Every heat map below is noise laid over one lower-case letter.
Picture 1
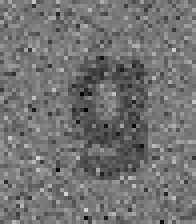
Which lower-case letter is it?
g
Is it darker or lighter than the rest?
darker
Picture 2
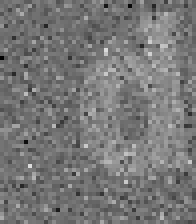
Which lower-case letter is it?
d
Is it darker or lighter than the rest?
lighter
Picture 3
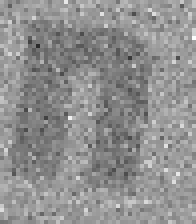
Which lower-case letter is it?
n
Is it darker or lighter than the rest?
darker
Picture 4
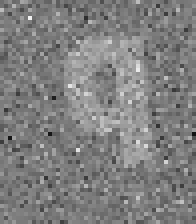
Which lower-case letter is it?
q
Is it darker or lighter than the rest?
lighter
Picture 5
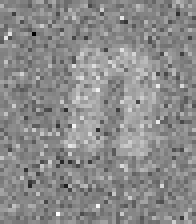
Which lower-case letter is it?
n
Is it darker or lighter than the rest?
lighter
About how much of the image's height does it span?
half
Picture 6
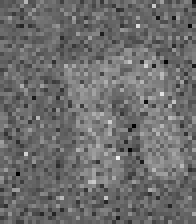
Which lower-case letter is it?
n
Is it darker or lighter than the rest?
lighter
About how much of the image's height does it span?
two thirds
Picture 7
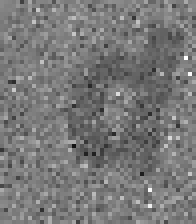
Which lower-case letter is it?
d
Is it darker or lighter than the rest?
darker
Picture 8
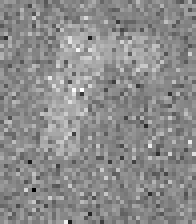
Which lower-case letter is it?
r
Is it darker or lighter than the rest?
lighter
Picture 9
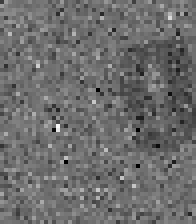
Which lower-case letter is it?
g
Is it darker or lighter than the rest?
darker
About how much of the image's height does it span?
half
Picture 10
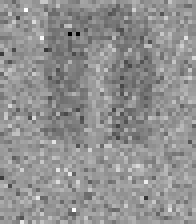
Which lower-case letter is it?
n
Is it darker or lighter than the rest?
darker
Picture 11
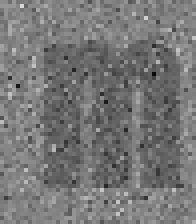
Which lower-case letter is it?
m
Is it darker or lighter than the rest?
darker
